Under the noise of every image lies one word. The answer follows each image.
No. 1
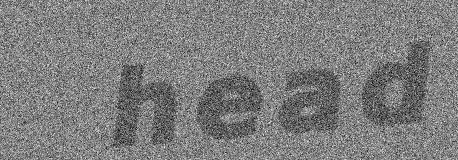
head
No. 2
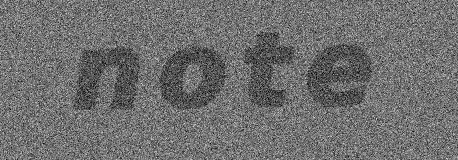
note
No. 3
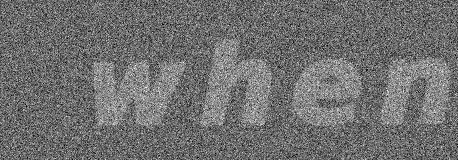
when
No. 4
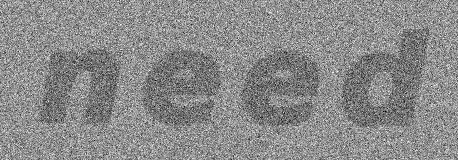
need
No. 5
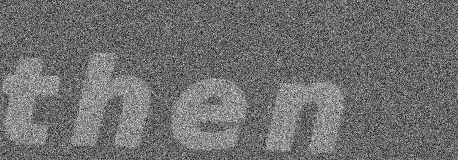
then
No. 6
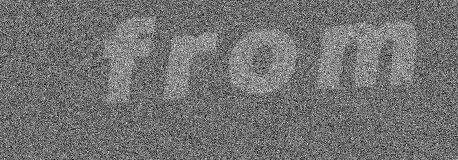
from
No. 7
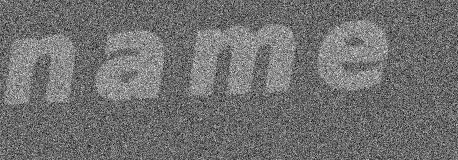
name
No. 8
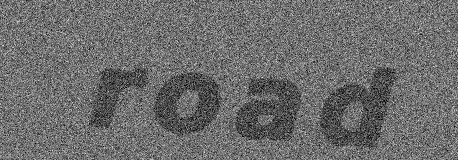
road
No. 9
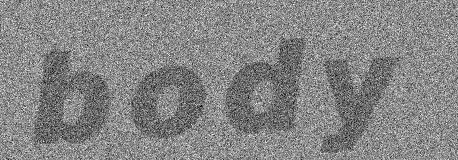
body
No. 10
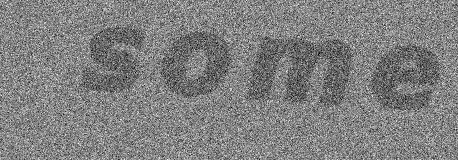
some
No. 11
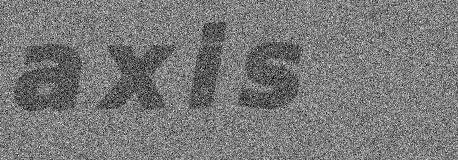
axis
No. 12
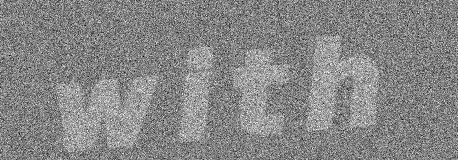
with
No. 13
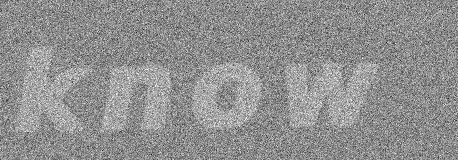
know
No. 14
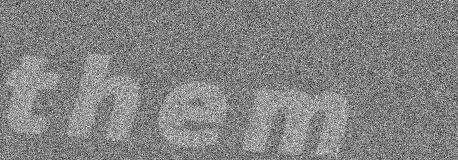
them
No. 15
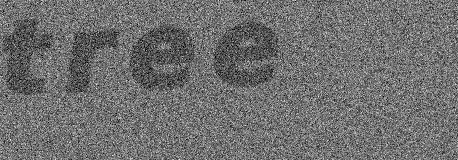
tree
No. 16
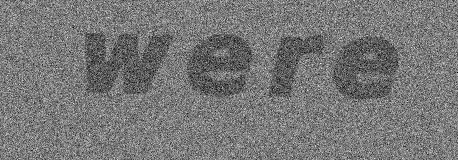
were
